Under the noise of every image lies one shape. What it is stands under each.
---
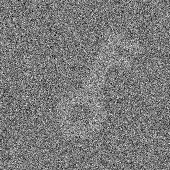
key
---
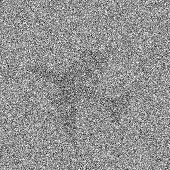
airplane
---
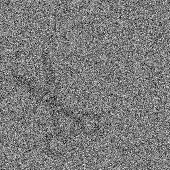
pair of scissors
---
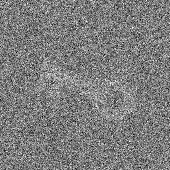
key
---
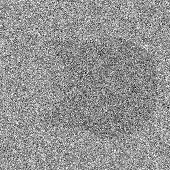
cat's head
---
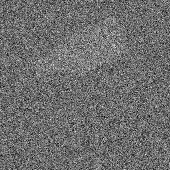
bottle
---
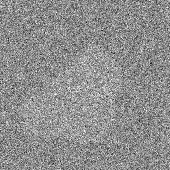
cloud
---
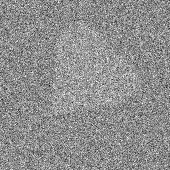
heart
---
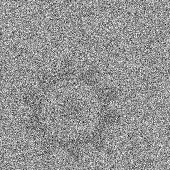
gear
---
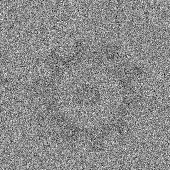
gear
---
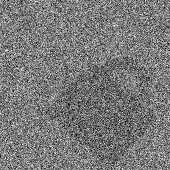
cup
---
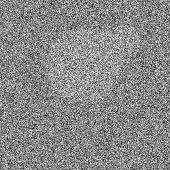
light bulb
